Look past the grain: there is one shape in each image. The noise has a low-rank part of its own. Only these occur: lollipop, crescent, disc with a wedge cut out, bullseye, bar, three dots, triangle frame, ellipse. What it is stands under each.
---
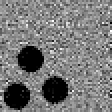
three dots
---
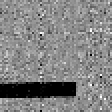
bar
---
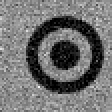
bullseye
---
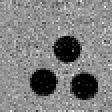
three dots
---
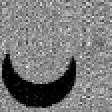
crescent
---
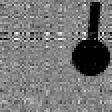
lollipop
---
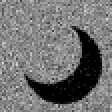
crescent
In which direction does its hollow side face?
up and left
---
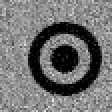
bullseye
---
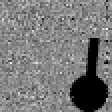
lollipop
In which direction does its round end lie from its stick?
down
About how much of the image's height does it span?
two thirds
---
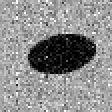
ellipse
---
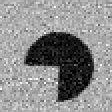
disc with a wedge cut out
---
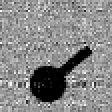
lollipop
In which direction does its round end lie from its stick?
down and left
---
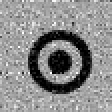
bullseye
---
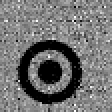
bullseye
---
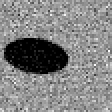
ellipse
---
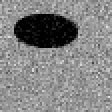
ellipse
